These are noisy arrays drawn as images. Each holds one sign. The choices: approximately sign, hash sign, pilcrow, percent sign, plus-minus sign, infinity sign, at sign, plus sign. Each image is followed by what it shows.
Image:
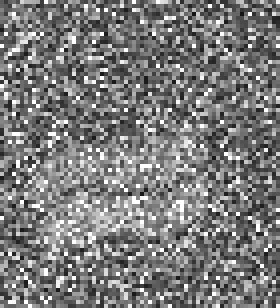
light approximately sign
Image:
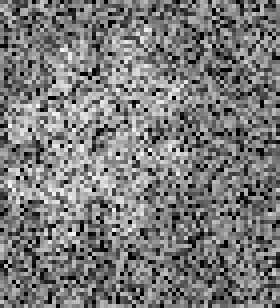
light hash sign
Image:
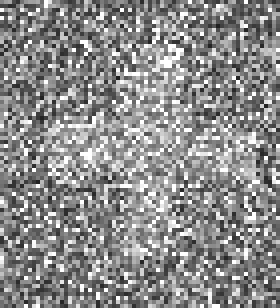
light plus sign
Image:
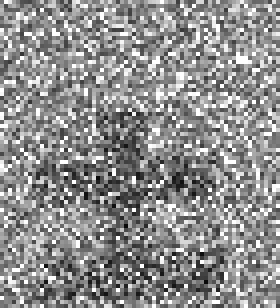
dark plus-minus sign
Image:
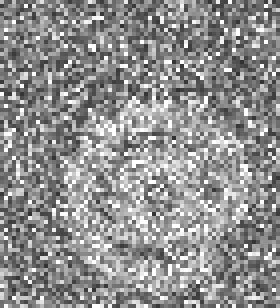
light at sign
